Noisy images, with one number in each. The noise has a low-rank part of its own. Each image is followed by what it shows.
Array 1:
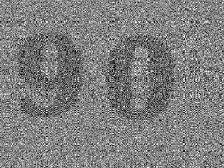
90
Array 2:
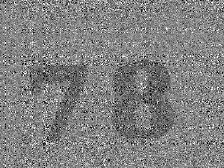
78
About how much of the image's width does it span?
two thirds
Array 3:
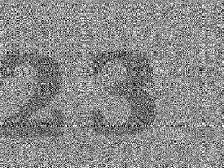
23
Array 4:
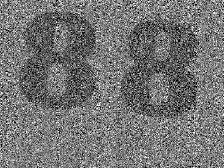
88
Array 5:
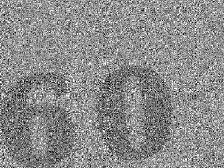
60
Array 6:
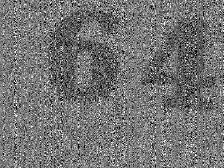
64
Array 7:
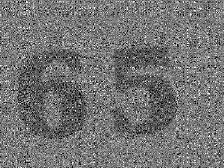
65
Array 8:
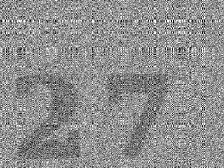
27
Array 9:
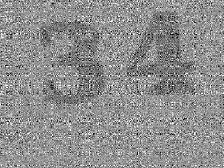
34
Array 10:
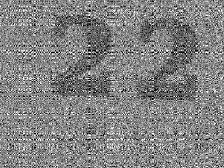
22
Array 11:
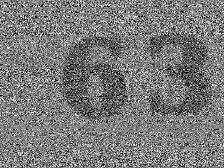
63
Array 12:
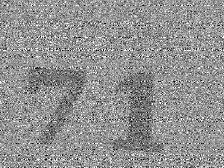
71
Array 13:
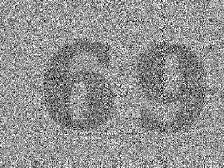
69
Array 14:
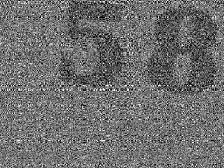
58
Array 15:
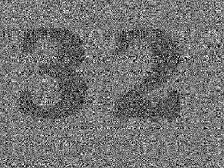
32
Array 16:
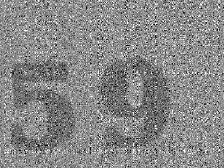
59
